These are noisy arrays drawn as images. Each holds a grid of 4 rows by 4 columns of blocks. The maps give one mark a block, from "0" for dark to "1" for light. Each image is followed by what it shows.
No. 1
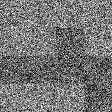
1 1 1 1
1 1 0 1
0 0 0 0
1 1 1 0
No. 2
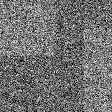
1 1 0 0
1 1 0 1
0 0 0 1
0 0 0 1
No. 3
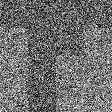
0 0 0 0
1 0 0 1
1 0 1 1
1 0 1 1
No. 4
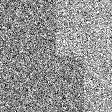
0 0 1 1
0 0 1 1
0 0 0 1
0 0 0 1
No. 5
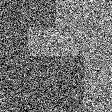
0 0 1 1
0 1 1 1
0 0 0 1
0 0 0 1
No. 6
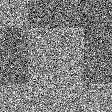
1 0 0 0
0 1 1 0
0 1 1 0
1 1 1 1
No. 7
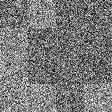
0 1 0 0
1 0 0 0
1 0 0 0
1 1 0 1
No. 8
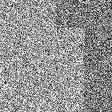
1 1 0 0
1 1 1 0
1 1 1 0
1 1 1 0
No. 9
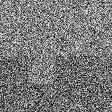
1 1 1 1
1 1 1 1
0 1 0 0
0 0 0 0
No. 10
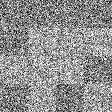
0 0 0 0
0 1 1 1
1 1 1 0
0 1 0 1
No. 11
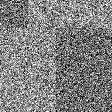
0 1 1 1
1 1 0 0
1 1 0 0
1 1 0 0
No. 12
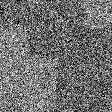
0 0 0 1
1 0 0 0
1 1 0 0
1 1 0 0
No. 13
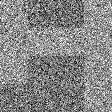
1 0 0 1
1 1 1 1
1 0 0 1
0 0 0 1
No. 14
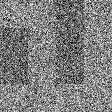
1 1 0 1
0 1 0 1
0 1 0 1
1 1 1 1
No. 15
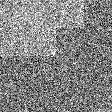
1 1 1 0
1 1 0 0
0 0 0 0
0 0 0 0
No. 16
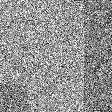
1 1 1 0
1 1 1 0
1 1 1 0
0 1 1 0
